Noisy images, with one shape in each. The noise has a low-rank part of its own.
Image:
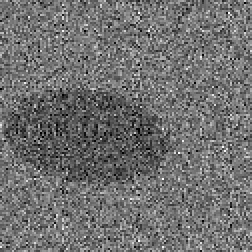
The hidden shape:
ellipse
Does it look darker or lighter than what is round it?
darker
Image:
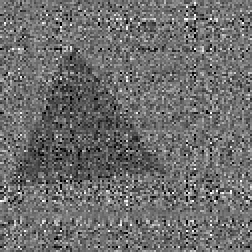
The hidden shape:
triangle
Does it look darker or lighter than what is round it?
darker
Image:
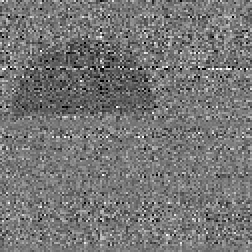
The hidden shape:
half disc
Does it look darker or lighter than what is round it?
darker
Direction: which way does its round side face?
up
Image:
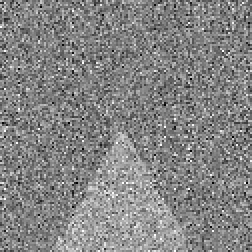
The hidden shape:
triangle
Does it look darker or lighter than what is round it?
lighter
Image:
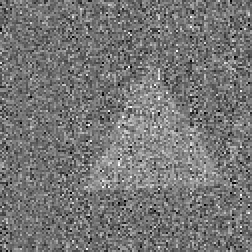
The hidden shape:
triangle
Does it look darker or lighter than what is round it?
lighter
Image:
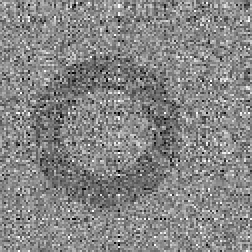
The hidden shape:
ring
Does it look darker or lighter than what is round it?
darker
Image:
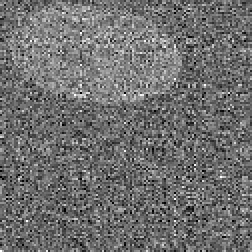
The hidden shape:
ellipse
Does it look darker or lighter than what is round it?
lighter
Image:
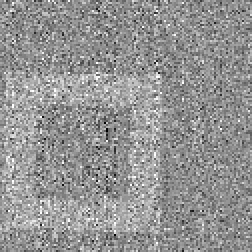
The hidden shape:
square frame
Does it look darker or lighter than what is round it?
lighter
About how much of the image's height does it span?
two thirds
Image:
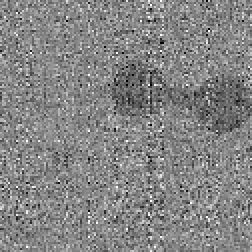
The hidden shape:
dumbbell
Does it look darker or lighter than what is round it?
darker
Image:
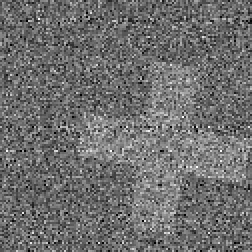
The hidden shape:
cross
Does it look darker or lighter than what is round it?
lighter
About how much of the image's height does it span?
two thirds
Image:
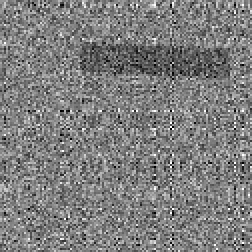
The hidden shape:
bar
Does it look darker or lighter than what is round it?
darker
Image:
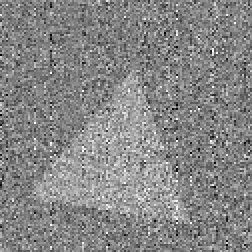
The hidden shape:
triangle
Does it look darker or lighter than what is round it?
lighter
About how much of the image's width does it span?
two thirds
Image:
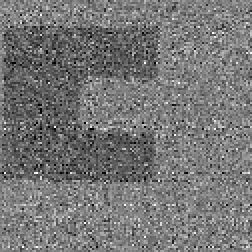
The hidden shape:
square with a notch
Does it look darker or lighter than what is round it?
darker
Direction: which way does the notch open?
right
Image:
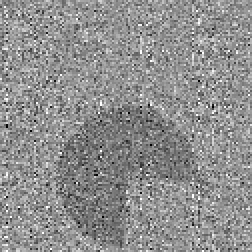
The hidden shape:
disc with a wedge cut out
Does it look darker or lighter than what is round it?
darker
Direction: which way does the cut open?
down and right
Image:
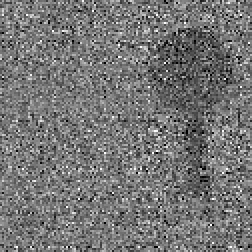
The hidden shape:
lollipop
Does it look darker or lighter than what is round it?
darker
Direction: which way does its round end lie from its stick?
up
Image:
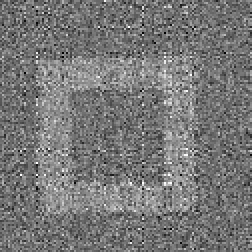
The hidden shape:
square frame
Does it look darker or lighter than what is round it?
lighter
